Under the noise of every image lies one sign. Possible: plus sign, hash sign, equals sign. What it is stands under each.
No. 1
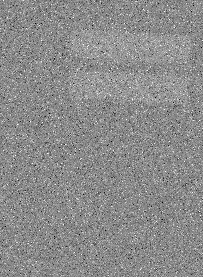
light equals sign
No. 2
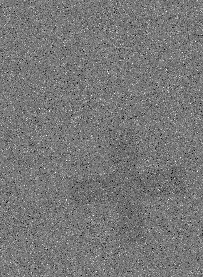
dark plus sign
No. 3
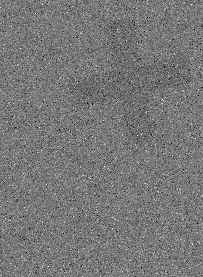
dark plus sign
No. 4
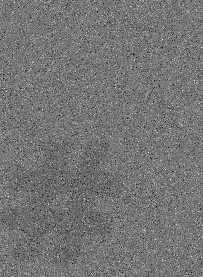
dark hash sign
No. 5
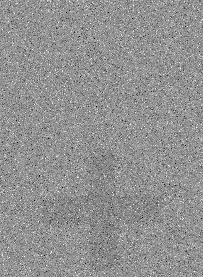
dark plus sign
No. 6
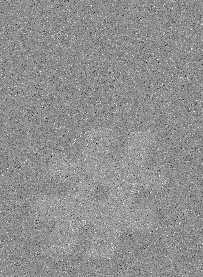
light hash sign
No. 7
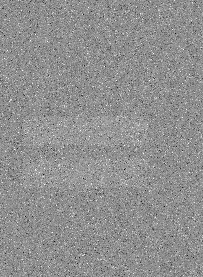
light equals sign
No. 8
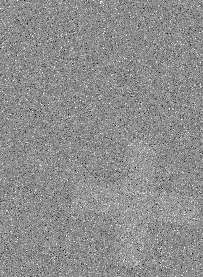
light plus sign
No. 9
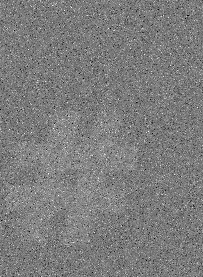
light hash sign
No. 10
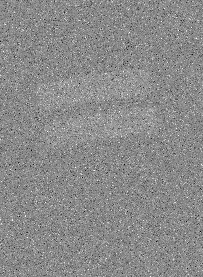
light equals sign
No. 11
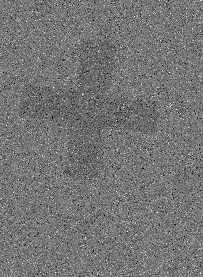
dark plus sign
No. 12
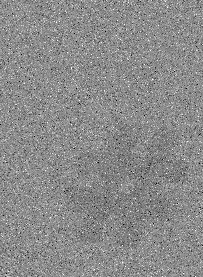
dark hash sign
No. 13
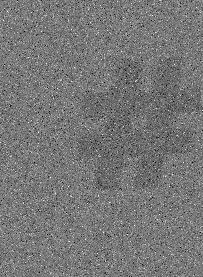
dark hash sign
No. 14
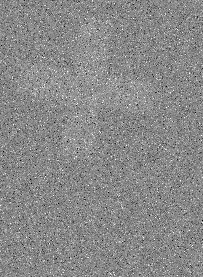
light plus sign
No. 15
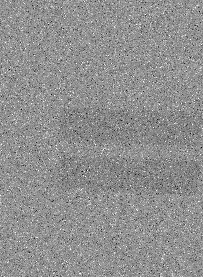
dark equals sign
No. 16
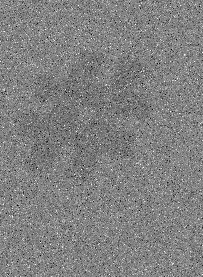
dark hash sign
